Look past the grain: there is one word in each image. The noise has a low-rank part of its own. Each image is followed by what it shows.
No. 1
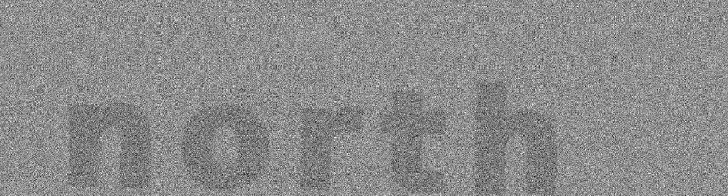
north
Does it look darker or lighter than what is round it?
darker
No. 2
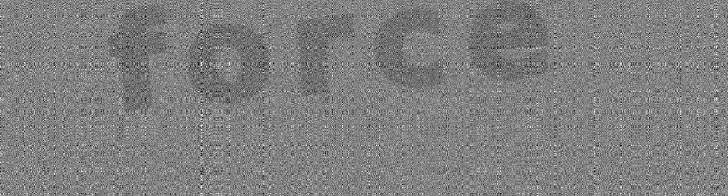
force
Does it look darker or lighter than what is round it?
darker
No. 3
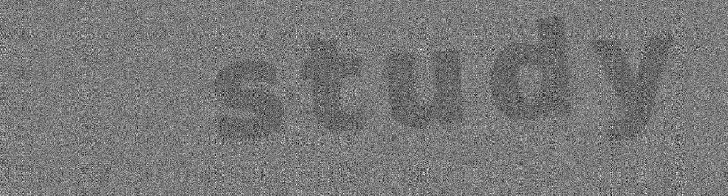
study
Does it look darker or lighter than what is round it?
darker
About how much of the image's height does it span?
two thirds
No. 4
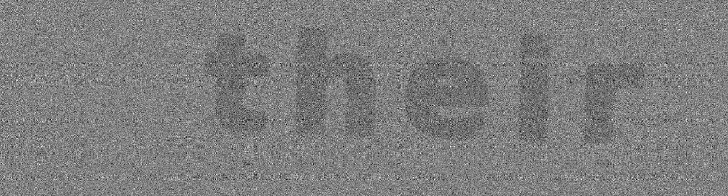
their
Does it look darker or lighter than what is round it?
darker
